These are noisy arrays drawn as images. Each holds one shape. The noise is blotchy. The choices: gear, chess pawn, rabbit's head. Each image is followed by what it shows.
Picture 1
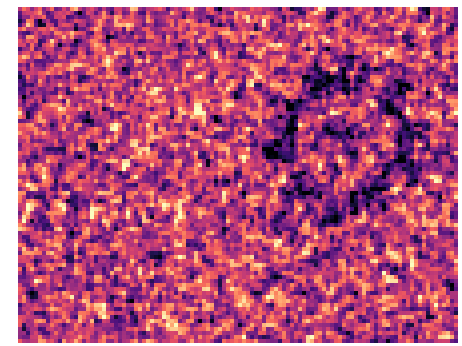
gear
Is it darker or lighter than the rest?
darker
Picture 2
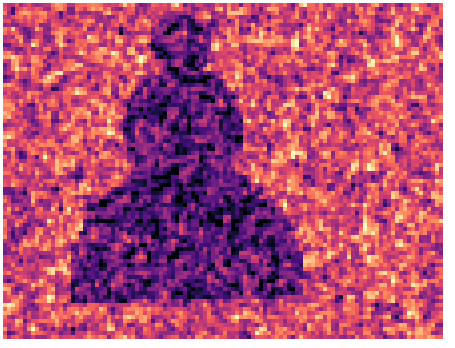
chess pawn
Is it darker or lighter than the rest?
darker
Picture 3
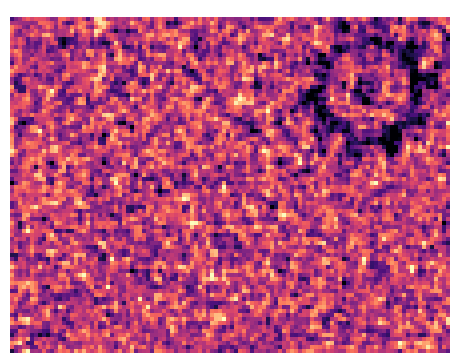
gear
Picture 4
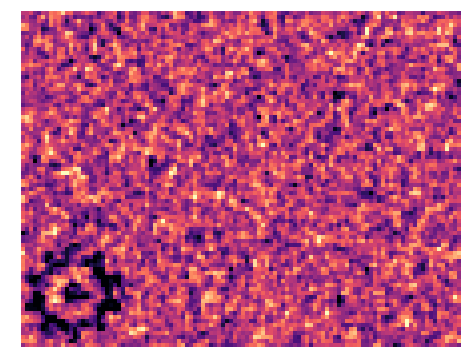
gear
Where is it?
bottom left
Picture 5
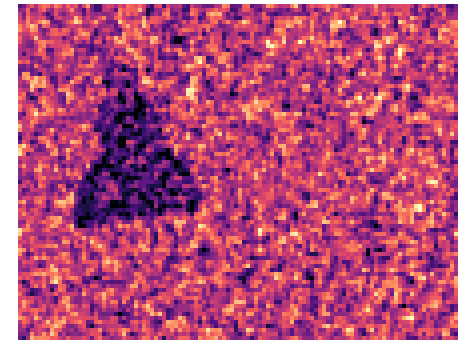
chess pawn
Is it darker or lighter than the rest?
darker
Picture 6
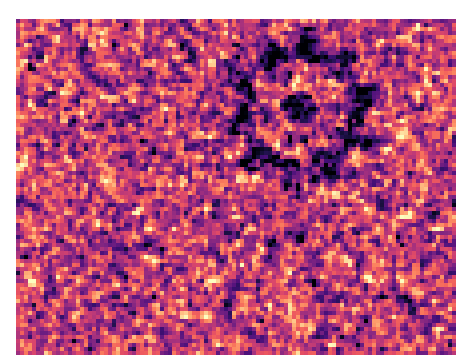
gear
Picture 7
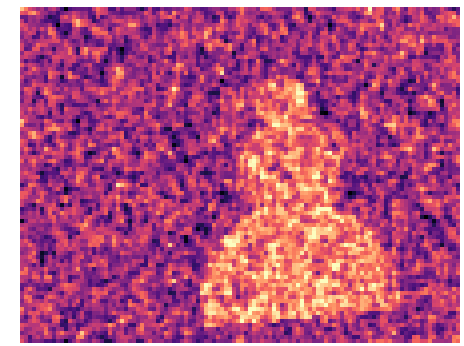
chess pawn
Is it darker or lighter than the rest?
lighter
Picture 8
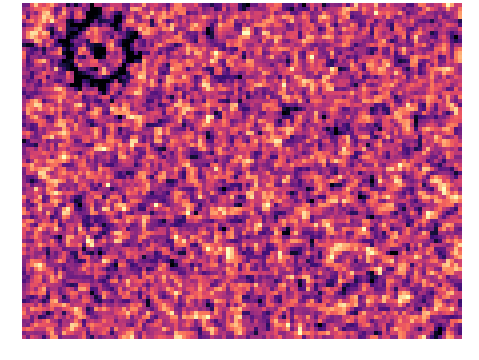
gear
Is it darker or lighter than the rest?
darker
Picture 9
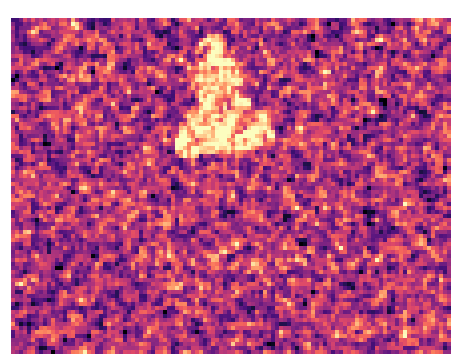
chess pawn
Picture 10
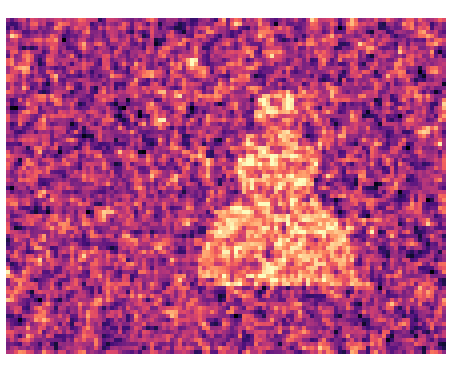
chess pawn
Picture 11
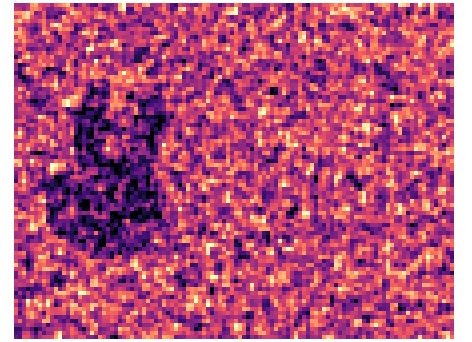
rabbit's head
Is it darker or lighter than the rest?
darker
